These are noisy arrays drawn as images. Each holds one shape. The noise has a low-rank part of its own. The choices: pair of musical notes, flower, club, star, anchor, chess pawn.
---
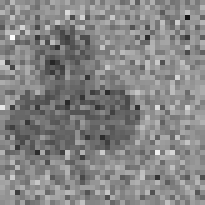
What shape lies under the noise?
club
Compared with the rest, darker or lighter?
darker
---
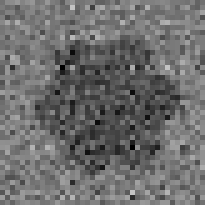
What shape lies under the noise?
flower
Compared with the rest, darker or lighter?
darker
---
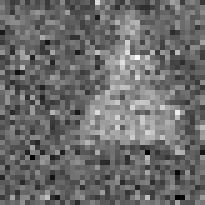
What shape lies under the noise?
chess pawn
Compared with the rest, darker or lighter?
lighter
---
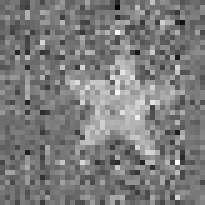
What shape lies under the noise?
star
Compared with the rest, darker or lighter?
lighter
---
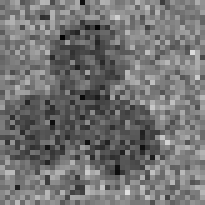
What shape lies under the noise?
club
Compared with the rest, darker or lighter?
darker
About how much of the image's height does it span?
nearly all
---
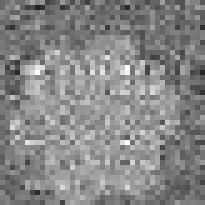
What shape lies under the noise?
flower
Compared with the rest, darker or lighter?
lighter
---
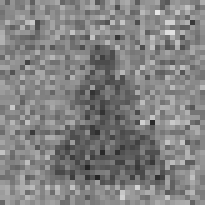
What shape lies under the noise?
chess pawn
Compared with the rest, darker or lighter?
darker
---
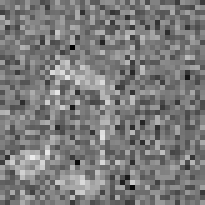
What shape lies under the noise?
pair of musical notes
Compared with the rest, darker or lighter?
lighter
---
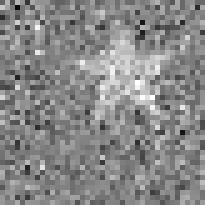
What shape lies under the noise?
star
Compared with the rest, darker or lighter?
lighter
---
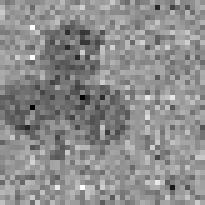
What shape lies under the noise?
club
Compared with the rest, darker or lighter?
darker
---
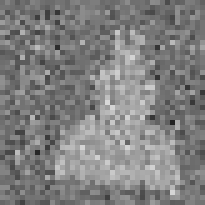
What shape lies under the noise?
chess pawn
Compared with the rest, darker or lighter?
lighter
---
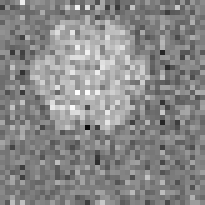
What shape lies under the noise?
flower
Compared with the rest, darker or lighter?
lighter
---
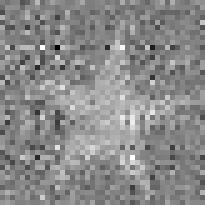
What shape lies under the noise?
star
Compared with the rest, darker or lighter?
lighter
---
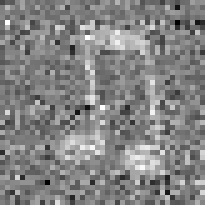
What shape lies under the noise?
pair of musical notes
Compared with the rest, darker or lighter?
lighter
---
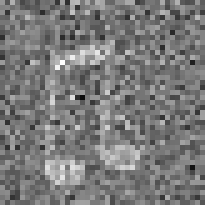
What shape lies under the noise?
pair of musical notes
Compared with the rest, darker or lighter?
lighter
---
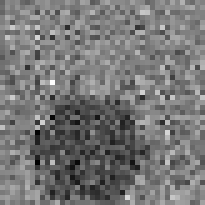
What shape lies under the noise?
flower
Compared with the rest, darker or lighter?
darker
